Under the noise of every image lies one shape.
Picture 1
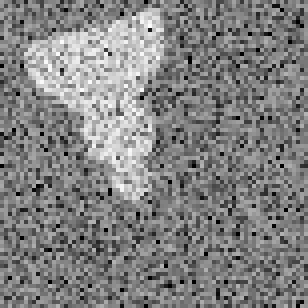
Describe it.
light chess pawn
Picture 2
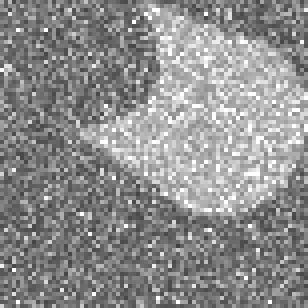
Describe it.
light cat's head
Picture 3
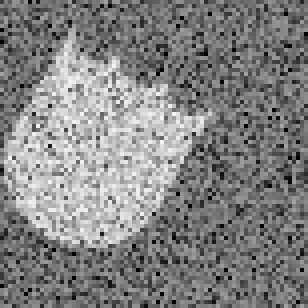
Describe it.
light ghost
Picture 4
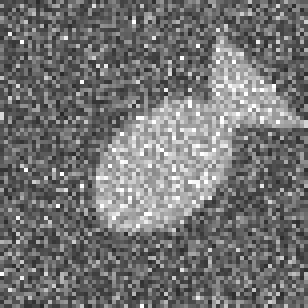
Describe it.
light fish
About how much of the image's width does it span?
two thirds
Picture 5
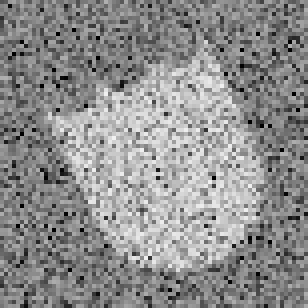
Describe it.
light ghost
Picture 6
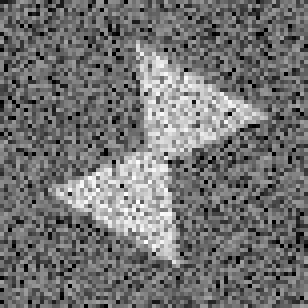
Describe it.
light bow tie
